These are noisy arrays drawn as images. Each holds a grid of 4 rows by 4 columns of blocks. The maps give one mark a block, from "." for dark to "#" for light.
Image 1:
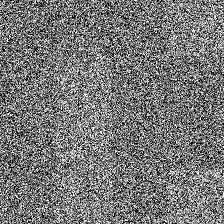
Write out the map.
. . . #
. # . .
. # . .
. # . #
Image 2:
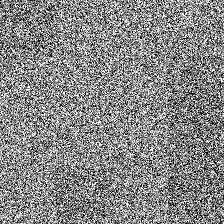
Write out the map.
. # # #
# # # .
# # # .
# . # .
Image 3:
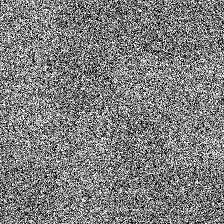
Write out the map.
# . . .
# . # #
# # . #
. # . .
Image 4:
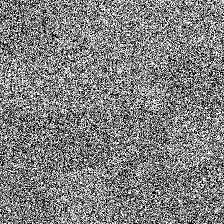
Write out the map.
. # # #
# # # .
. . . #
. # . .
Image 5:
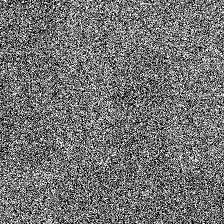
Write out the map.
. # # #
. # . #
. # . #
# . . .
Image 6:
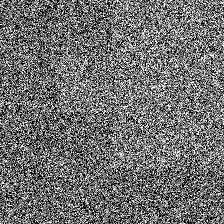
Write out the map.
. . # #
. # # #
. . # #
. . . .
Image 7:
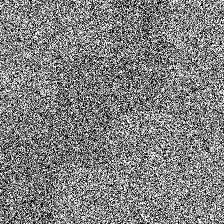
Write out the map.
# # . #
# . . #
. . # #
. # # #
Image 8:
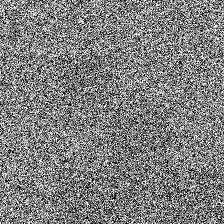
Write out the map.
# # # #
# . # #
# # . #
# . . .
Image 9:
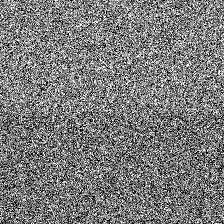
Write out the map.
# # # #
# # # #
. . . .
. . . .
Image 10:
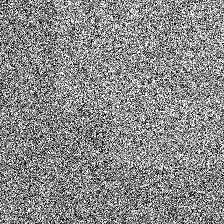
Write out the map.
. # # #
. # # #
. . # #
. . . .
